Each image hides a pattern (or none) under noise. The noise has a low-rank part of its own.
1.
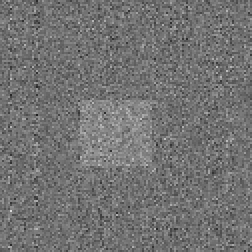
one block
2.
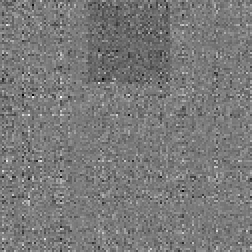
one block
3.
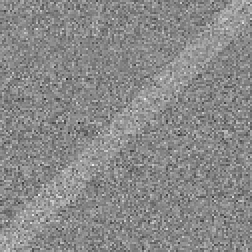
a diagonal band
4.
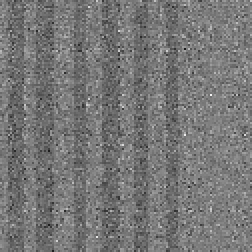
bands of columns
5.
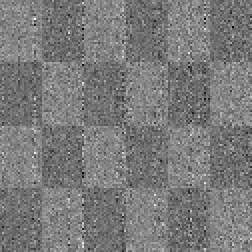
a checkerboard
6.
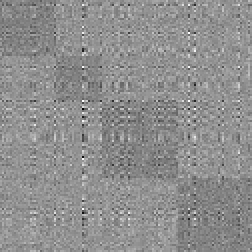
blocks along the diagonal
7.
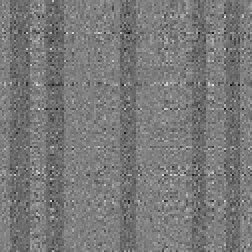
bands of columns
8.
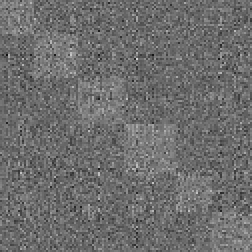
blocks along the diagonal
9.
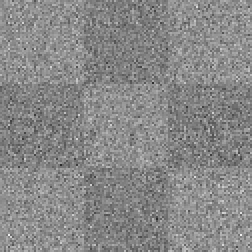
a checkerboard
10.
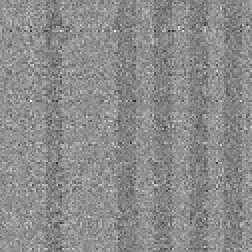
bands of columns
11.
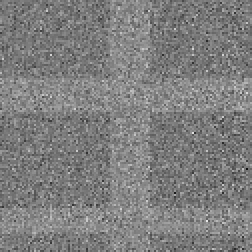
bands of rows crossing bands of columns
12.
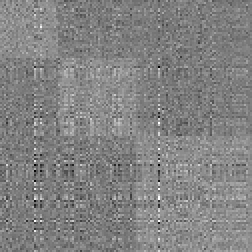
blocks along the diagonal
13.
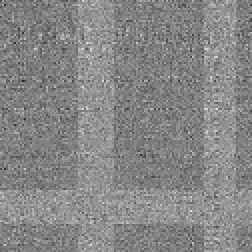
bands of rows crossing bands of columns
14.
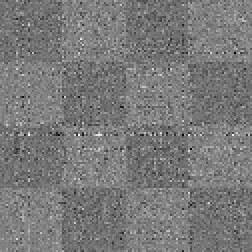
a checkerboard
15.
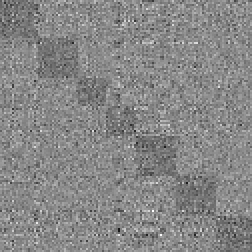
blocks along the diagonal
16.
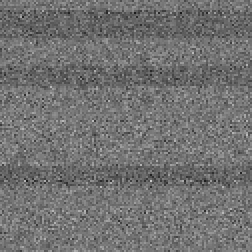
bands of rows
